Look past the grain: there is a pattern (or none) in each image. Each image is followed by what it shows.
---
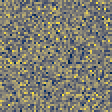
only noise
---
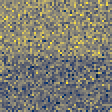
a sharp edge
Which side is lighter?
top
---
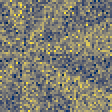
spokes from one point
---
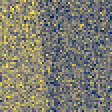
a sharp edge
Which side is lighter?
left
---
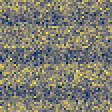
horizontal stripes
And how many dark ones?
3
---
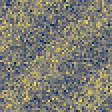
diagonal stripes
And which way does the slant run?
bottom left to top right
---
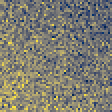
a smooth slope
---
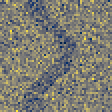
a wavy band
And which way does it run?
top to bottom
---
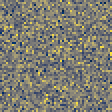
only noise
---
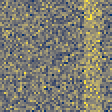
one vertical stripe
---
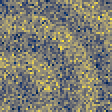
rings round one point
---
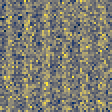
vertical stripes
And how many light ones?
6
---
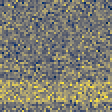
one horizontal stripe
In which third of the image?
bottom
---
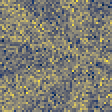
spokes from one point
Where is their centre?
middle right
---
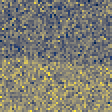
a sharp edge
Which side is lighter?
bottom
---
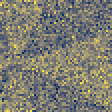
spokes from one point
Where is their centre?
middle left
